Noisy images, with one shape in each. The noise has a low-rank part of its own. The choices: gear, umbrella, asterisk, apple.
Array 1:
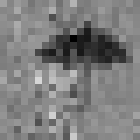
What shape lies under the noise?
umbrella
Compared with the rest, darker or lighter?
darker
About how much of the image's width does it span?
two thirds
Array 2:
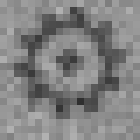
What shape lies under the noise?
gear
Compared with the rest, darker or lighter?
darker
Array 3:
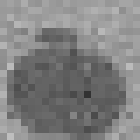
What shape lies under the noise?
apple
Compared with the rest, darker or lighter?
darker
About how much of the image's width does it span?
nearly all
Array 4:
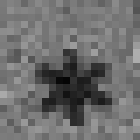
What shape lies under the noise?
asterisk
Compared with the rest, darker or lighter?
darker
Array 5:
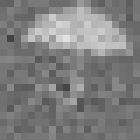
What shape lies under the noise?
umbrella
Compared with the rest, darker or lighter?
lighter
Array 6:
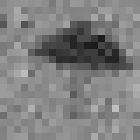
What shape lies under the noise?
umbrella
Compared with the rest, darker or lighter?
darker
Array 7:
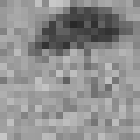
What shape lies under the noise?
umbrella
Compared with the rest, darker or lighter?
darker
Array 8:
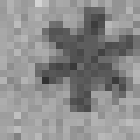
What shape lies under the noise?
asterisk
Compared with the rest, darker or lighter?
darker
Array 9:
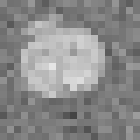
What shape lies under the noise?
apple
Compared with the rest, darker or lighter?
lighter
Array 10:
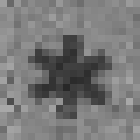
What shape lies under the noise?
asterisk
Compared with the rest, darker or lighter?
darker
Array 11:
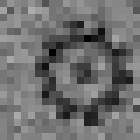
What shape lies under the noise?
gear
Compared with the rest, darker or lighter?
darker
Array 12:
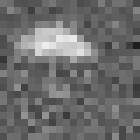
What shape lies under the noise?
umbrella
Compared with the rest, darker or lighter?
lighter
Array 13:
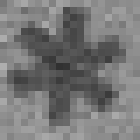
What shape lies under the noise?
asterisk
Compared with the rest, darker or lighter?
darker
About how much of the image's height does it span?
nearly all
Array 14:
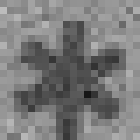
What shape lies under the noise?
asterisk
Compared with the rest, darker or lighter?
darker
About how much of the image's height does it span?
nearly all
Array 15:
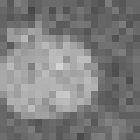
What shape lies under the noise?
apple
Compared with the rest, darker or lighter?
lighter
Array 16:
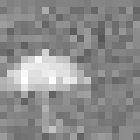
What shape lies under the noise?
umbrella
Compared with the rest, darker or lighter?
lighter
